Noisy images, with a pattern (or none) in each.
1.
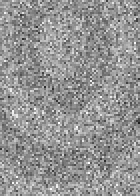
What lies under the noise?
rings round one point
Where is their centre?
top middle
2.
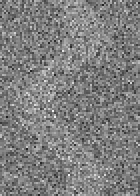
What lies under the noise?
a wavy band
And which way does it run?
top to bottom
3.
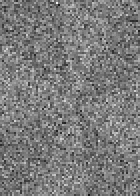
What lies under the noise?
spokes from one point
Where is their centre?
centre
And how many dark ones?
4
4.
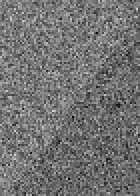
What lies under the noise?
a sharp edge
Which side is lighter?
top left
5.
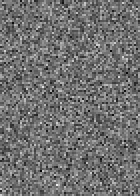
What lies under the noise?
only noise
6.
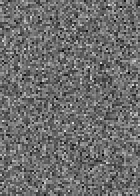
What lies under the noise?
only noise
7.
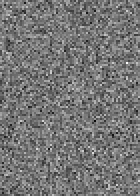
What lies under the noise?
only noise
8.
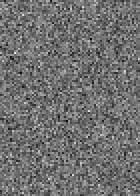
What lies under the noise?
only noise
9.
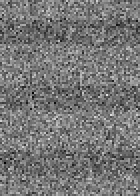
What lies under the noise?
horizontal stripes
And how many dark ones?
3
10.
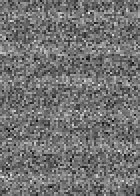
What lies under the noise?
horizontal stripes
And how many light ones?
6
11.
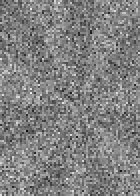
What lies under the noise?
spokes from one point
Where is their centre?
centre
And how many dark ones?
7
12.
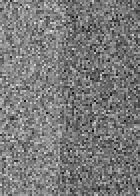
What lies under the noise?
a sharp edge
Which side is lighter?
left
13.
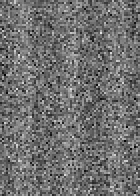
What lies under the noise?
vertical stripes
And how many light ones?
3
